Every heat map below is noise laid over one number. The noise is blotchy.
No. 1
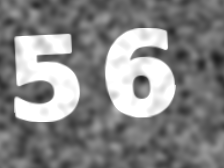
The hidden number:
56
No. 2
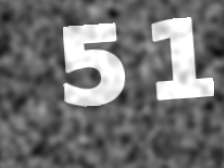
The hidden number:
51
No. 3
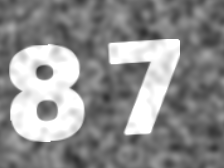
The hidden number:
87
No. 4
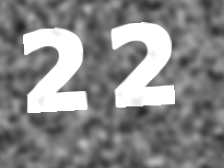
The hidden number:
22
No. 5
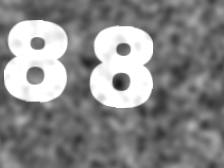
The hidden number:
88
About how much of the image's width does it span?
two thirds
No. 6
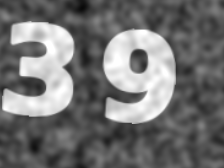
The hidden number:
39
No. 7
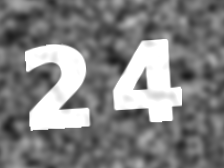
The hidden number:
24
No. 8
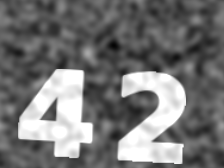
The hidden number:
42
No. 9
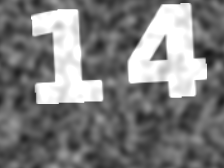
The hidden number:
14
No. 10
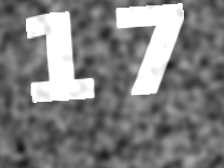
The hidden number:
17
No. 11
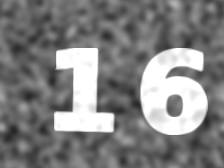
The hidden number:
16
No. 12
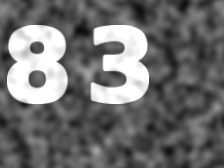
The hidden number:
83
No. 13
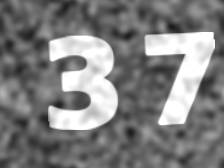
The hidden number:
37
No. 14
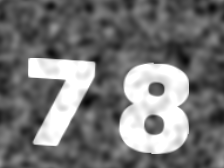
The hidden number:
78
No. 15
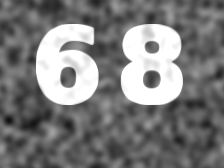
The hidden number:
68
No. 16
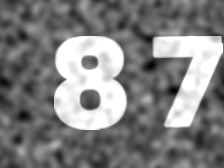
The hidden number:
87
